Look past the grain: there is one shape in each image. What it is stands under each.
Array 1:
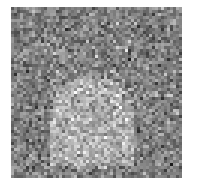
light ghost
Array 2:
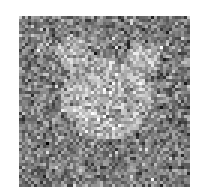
light bear's head
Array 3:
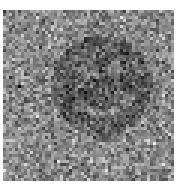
dark smiling face
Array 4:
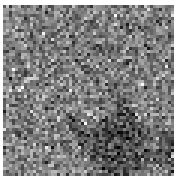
dark teapot
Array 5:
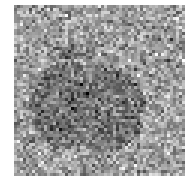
dark apple
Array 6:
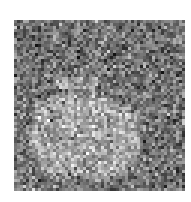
light apple
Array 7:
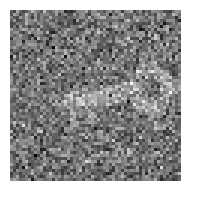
light key
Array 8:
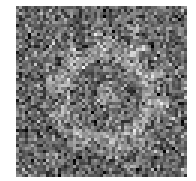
light gear
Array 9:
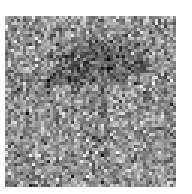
dark umbrella
